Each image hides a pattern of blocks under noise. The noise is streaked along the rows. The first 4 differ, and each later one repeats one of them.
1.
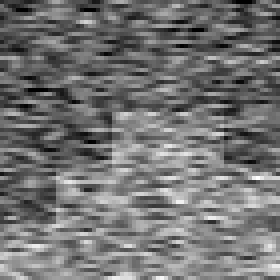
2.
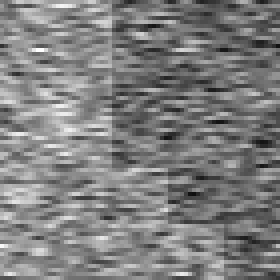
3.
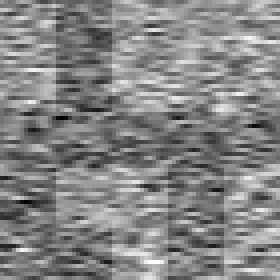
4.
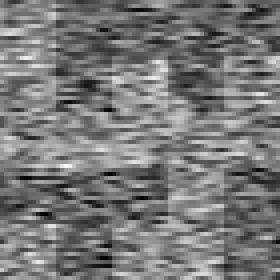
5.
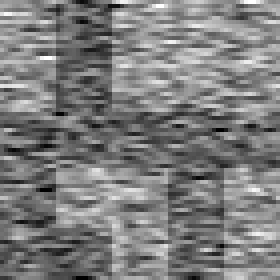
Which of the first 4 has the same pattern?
3
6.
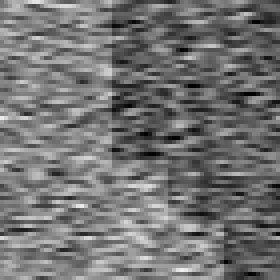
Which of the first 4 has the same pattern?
2
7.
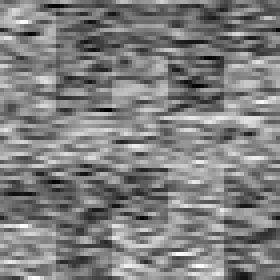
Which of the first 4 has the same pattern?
4
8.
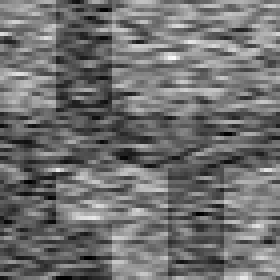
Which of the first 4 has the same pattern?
3
